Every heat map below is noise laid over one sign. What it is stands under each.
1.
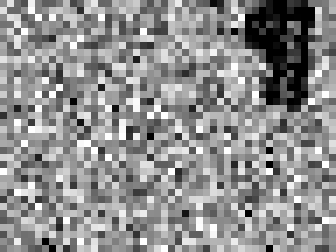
pilcrow
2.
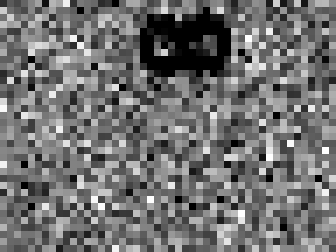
infinity sign
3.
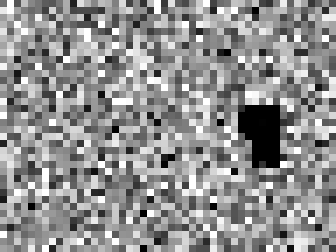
pilcrow
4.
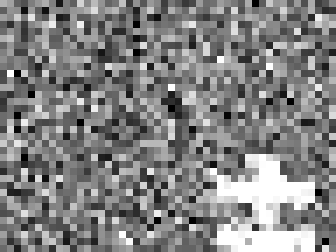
plus-minus sign
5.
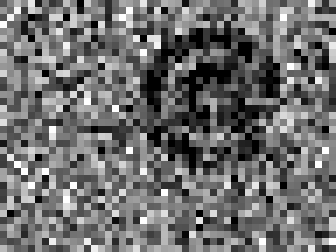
at sign
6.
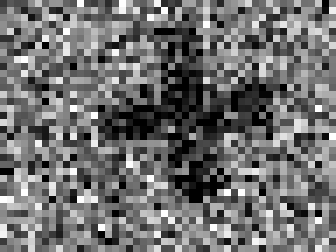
plus sign
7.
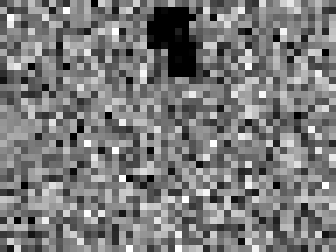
pilcrow
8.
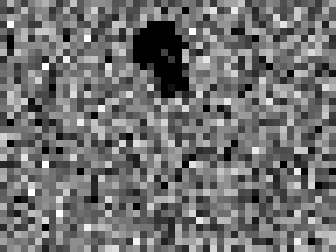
pilcrow
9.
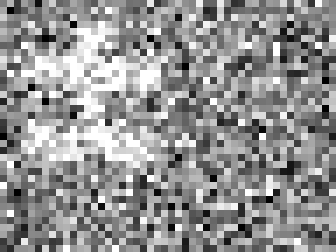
plus-minus sign
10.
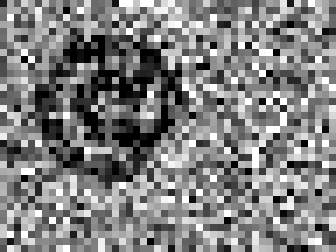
at sign
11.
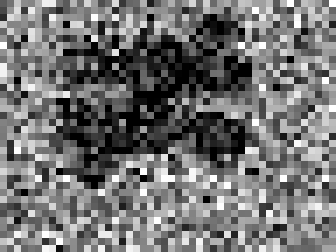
not-equal sign
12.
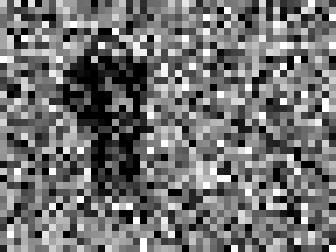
pilcrow
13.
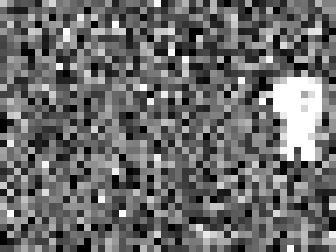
pilcrow
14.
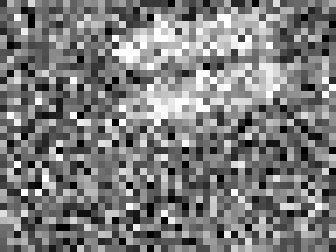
equals sign
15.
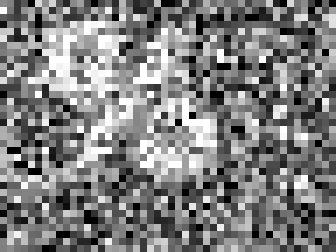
percent sign
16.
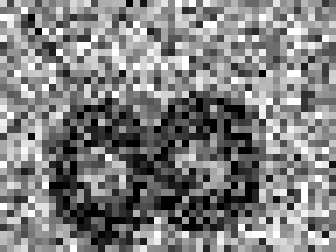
infinity sign
